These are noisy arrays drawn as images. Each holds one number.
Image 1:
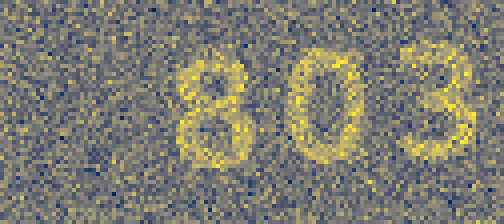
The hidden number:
803
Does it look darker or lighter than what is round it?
lighter
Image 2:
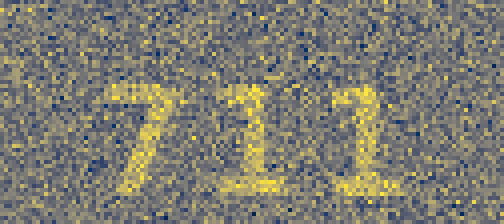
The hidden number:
711
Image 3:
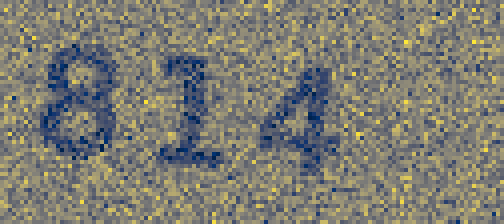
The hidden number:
814
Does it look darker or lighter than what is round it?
darker
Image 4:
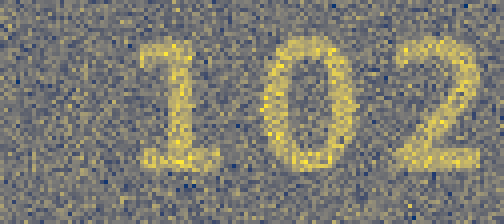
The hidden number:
102
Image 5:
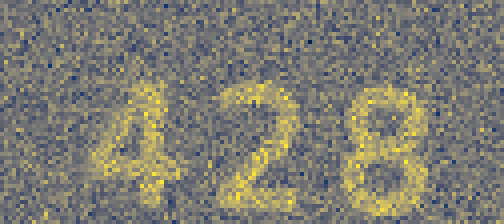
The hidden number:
428
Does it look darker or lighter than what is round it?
lighter
